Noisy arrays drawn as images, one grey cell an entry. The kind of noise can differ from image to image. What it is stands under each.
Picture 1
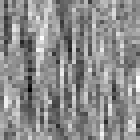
streaked along the columns
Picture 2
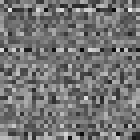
rows of uneven size
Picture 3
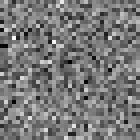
independent entries
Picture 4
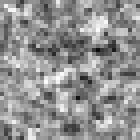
blotchy
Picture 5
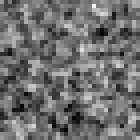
blotchy
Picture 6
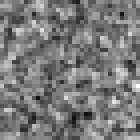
blotchy
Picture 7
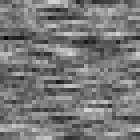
streaked along the rows
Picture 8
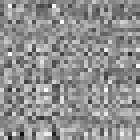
low rank plus noise
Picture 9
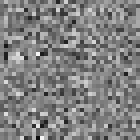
low rank plus noise
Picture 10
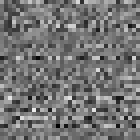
rows of uneven size
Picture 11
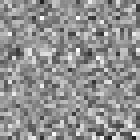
low rank plus noise
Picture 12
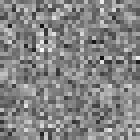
low rank plus noise
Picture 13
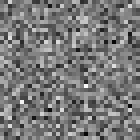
low rank plus noise
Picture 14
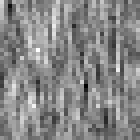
streaked along the columns
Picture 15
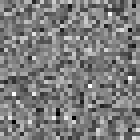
independent entries
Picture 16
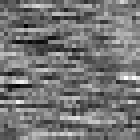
streaked along the rows
